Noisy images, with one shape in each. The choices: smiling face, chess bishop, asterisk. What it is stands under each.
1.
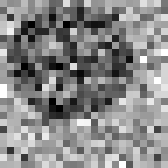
smiling face
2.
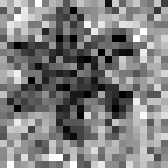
asterisk
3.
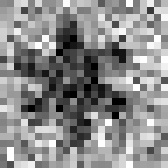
asterisk
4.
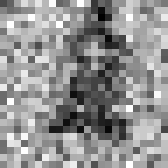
chess bishop
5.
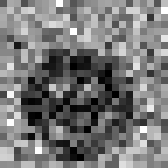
smiling face
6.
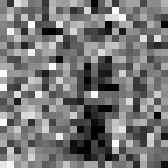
chess bishop
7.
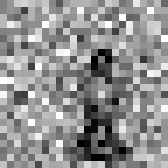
chess bishop
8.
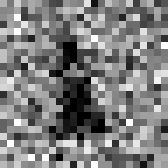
chess bishop
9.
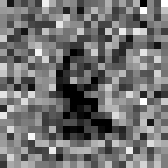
chess bishop
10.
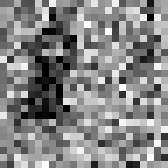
chess bishop
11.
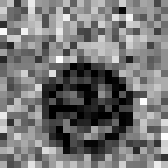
smiling face
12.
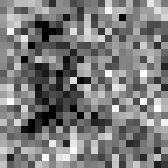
chess bishop
